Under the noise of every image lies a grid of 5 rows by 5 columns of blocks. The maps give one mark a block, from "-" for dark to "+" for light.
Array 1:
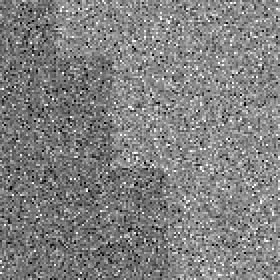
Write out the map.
- + + + +
- - + + +
- - + + +
- - - + +
- - - + +
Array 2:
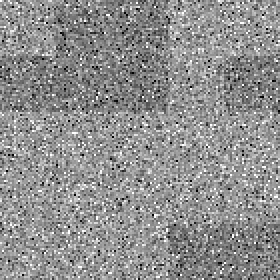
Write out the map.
+ - - + +
- - - + -
+ + + + +
+ + + + +
+ + + - -
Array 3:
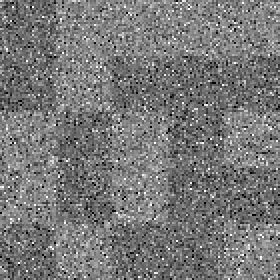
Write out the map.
- + + + +
- + - - -
+ - + - +
+ - + - -
- + - - +
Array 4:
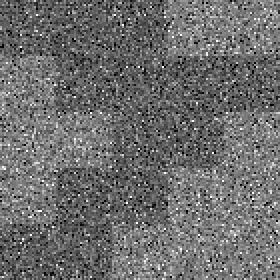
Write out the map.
- - - + +
+ - - - -
+ + - - +
+ - - + +
- - + + +
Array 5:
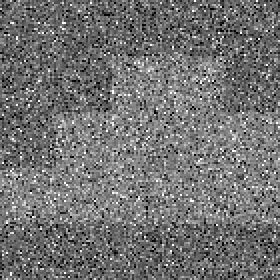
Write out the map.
- - - - -
- - + + -
- + + + +
+ + + + +
- - - - -
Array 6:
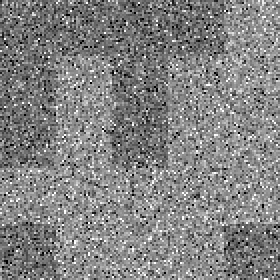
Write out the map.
- - - - +
- + - + +
- + - + +
+ + + + +
- + + + -
